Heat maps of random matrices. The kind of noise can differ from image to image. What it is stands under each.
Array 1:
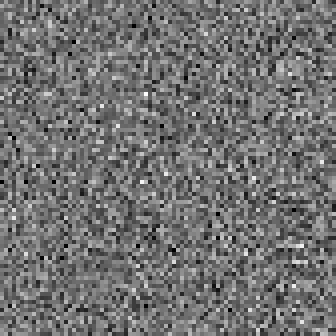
low rank plus noise
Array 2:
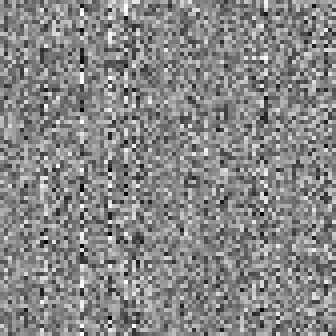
columns of uneven size
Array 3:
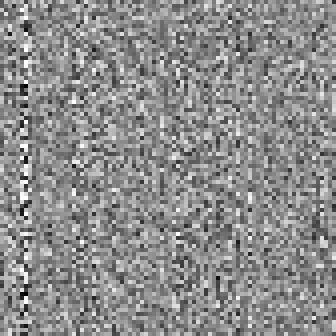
columns of uneven size
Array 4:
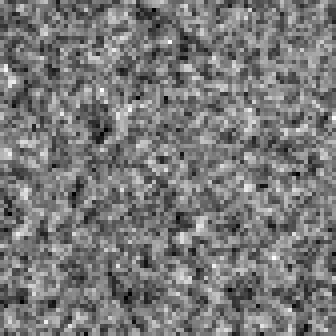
blotchy
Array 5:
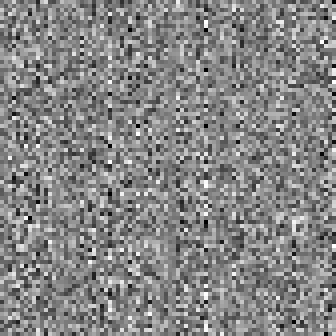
columns of uneven size
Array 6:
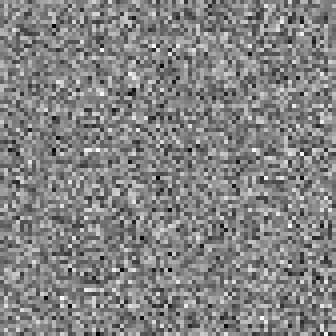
low rank plus noise
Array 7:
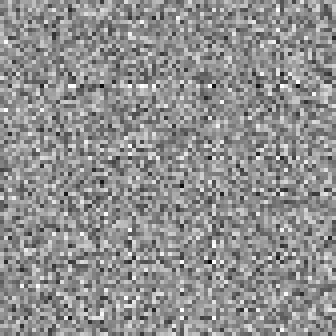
low rank plus noise
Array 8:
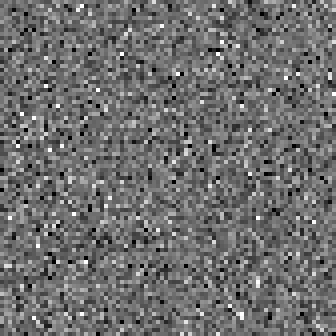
heavy tails
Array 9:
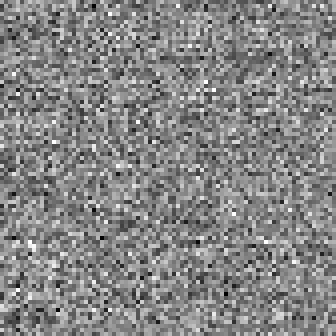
low rank plus noise
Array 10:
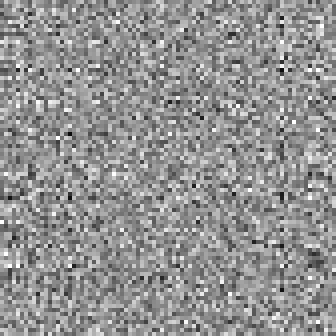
low rank plus noise
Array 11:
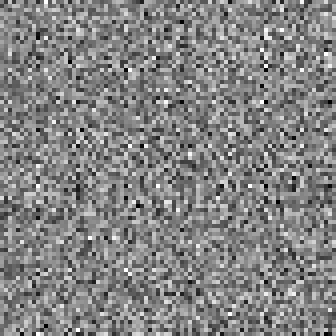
low rank plus noise
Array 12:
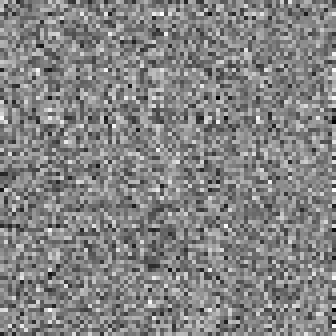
low rank plus noise
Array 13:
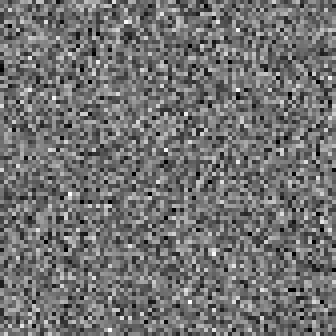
independent entries
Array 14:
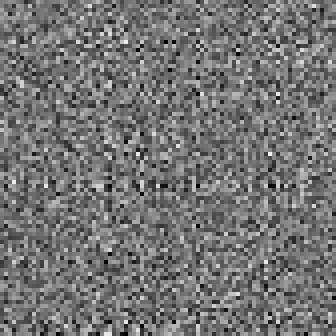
low rank plus noise
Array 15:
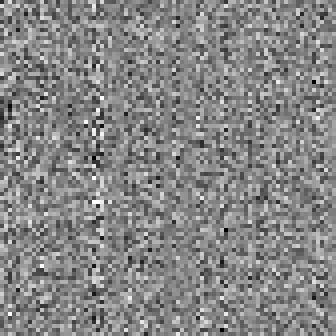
columns of uneven size
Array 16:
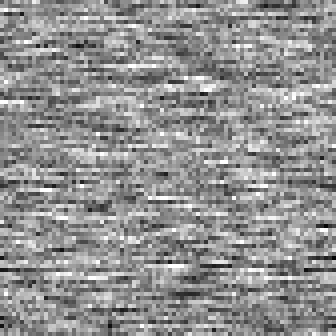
streaked along the rows
